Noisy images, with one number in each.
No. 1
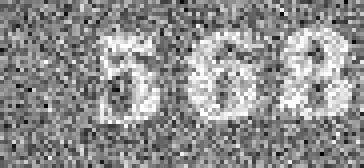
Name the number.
568
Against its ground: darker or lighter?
lighter
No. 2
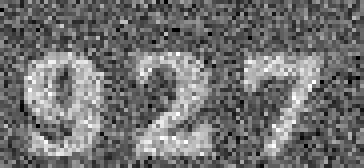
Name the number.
927
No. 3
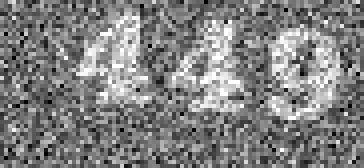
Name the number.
449
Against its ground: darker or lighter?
lighter
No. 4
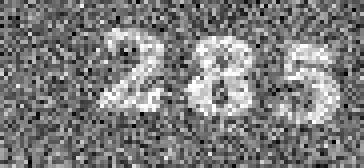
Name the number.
285
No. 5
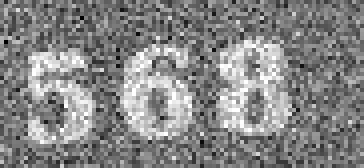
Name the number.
568
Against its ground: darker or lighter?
lighter
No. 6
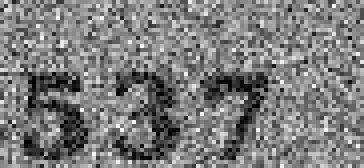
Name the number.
537
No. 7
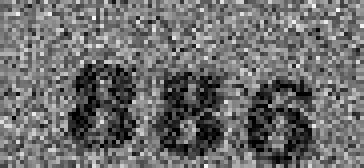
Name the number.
886
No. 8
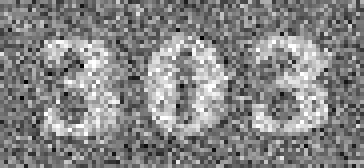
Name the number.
303
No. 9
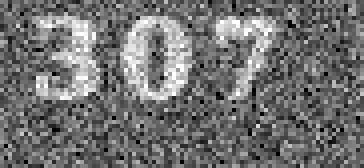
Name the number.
307
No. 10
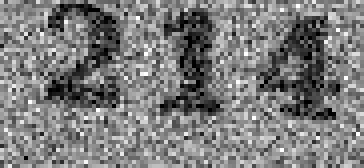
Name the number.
214
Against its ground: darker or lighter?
darker
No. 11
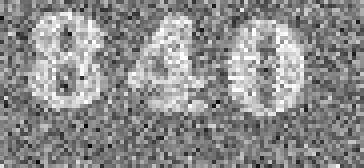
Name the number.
840
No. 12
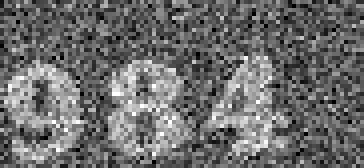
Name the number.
984
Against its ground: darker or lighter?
lighter
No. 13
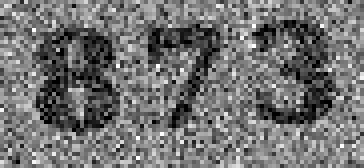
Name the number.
873
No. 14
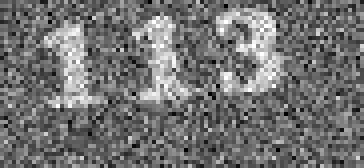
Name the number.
113
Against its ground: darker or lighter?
lighter
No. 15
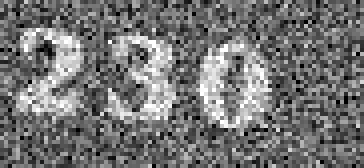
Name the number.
230
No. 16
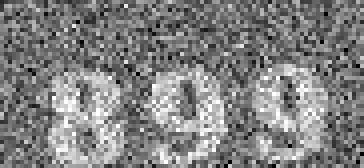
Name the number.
899
